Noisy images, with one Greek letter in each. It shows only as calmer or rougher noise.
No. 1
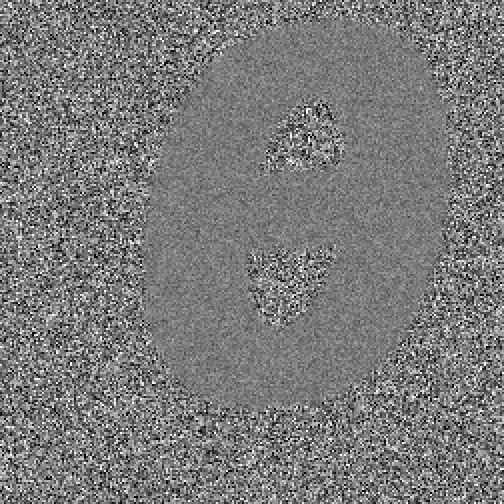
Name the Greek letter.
theta
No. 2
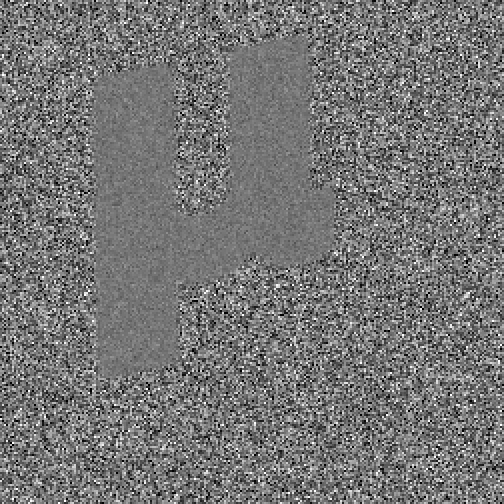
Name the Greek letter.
mu
